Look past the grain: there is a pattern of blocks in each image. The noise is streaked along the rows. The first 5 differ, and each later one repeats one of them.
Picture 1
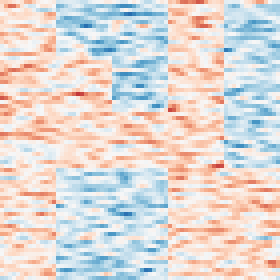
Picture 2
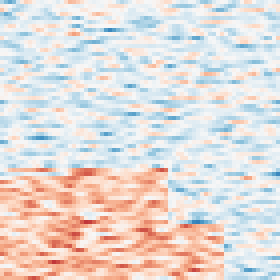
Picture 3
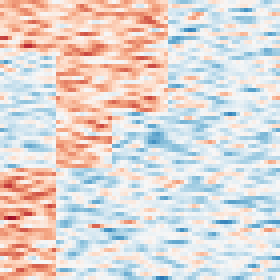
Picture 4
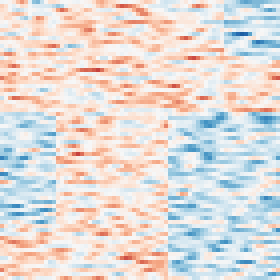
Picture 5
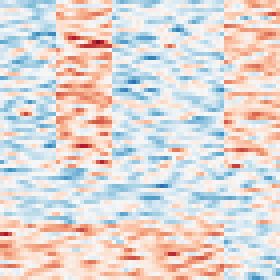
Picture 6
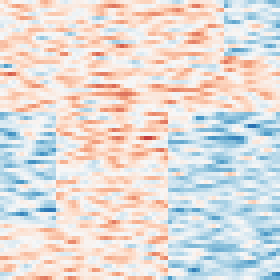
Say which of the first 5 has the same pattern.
4
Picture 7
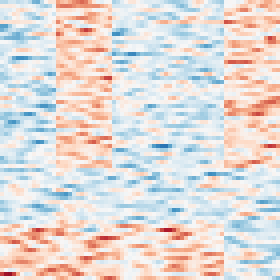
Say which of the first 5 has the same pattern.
5
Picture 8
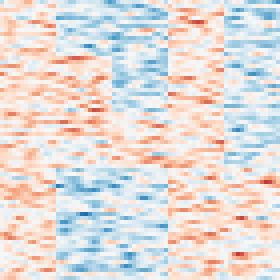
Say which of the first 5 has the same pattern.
1
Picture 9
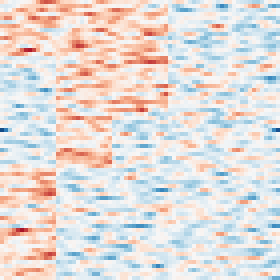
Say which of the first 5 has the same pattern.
3
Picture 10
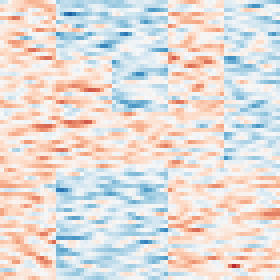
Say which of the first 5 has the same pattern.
1
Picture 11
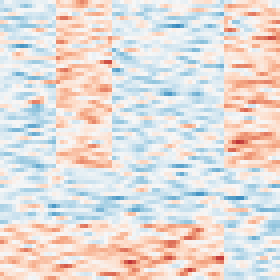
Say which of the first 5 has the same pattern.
5
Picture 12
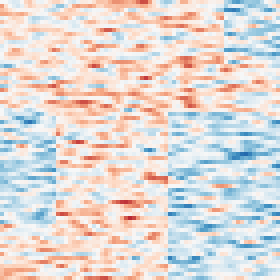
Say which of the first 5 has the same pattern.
4
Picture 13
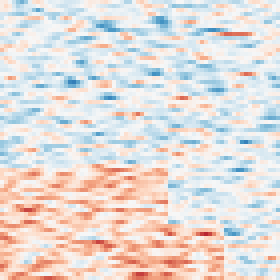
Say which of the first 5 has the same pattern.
2
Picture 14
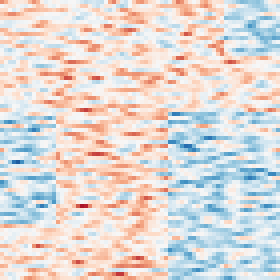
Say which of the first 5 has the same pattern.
4
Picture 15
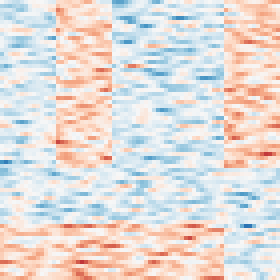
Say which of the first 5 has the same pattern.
5
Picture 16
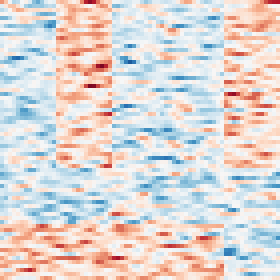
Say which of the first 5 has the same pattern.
5
